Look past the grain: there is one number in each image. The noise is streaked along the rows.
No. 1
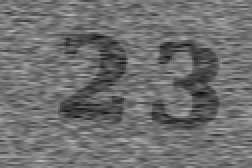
23
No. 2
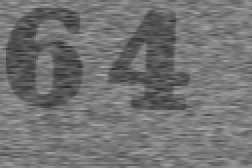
64
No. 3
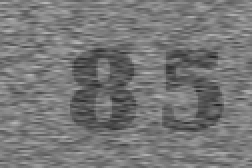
85
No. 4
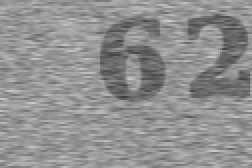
62
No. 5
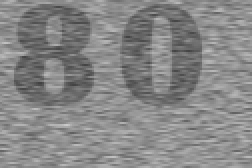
80
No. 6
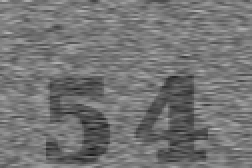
54
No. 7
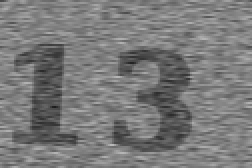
13
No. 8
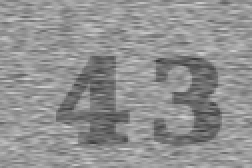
43
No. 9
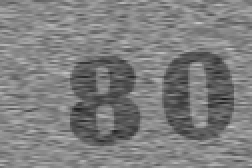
80
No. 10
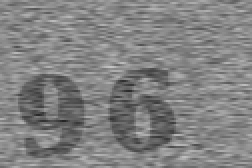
96
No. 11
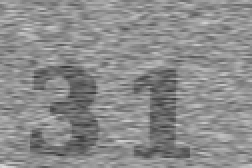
31
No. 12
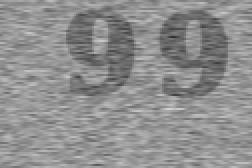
99
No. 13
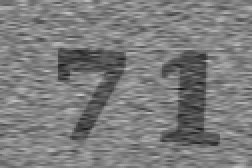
71
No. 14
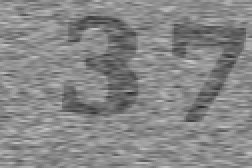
37
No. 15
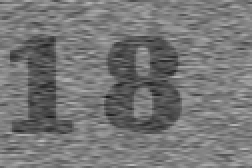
18
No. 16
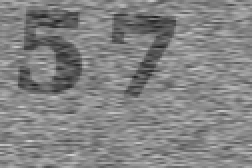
57
